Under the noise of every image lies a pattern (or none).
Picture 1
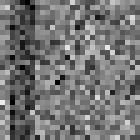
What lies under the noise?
one vertical stripe
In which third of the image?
left
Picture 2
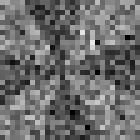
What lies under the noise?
spokes from one point
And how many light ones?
4
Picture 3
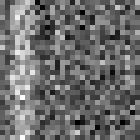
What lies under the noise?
one vertical stripe
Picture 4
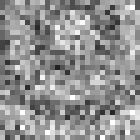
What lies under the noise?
rings round one point
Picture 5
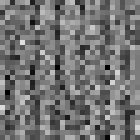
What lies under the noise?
vertical stripes
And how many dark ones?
6
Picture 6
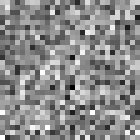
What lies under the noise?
only noise
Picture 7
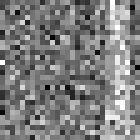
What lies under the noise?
one vertical stripe
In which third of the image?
right
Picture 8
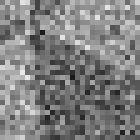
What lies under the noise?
spokes from one point
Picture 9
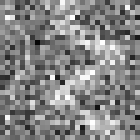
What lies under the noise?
a wavy band
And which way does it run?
top to bottom
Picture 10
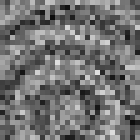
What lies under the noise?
rings round one point
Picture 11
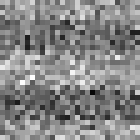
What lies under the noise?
horizontal stripes
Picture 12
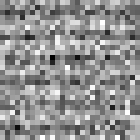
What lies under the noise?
horizontal stripes
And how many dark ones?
6
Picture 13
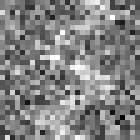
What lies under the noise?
a wavy band
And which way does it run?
top to bottom
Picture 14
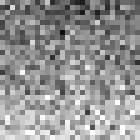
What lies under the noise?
a smooth slope
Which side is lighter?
bottom
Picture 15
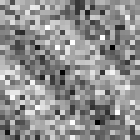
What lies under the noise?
diagonal stripes
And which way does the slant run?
top left to bottom right
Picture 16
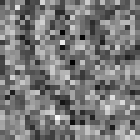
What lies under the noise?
rings round one point
